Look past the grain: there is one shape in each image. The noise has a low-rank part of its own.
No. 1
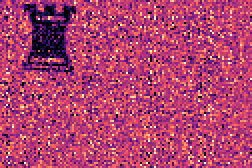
chess rook
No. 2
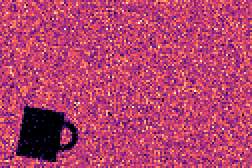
cup
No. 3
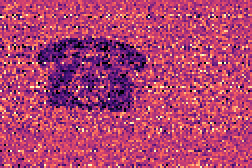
telephone
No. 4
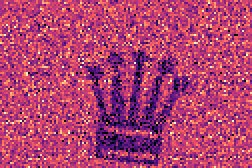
chess queen
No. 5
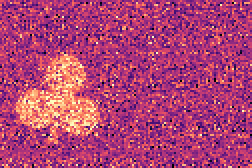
club
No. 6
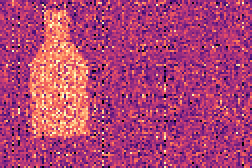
bottle
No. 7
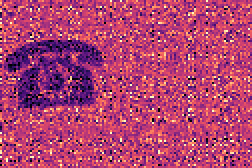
telephone
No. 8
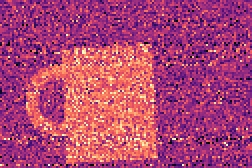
cup
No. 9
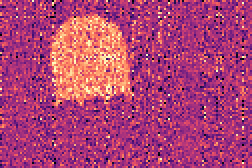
ghost
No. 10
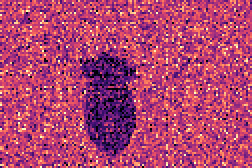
footprint
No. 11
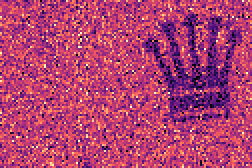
chess queen
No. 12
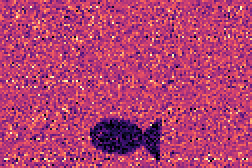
fish
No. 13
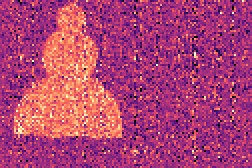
chess pawn
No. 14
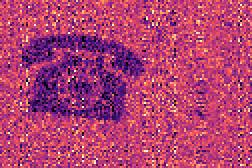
telephone
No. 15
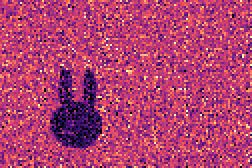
rabbit's head
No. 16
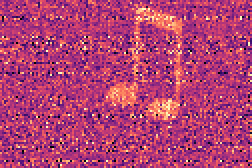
pair of musical notes
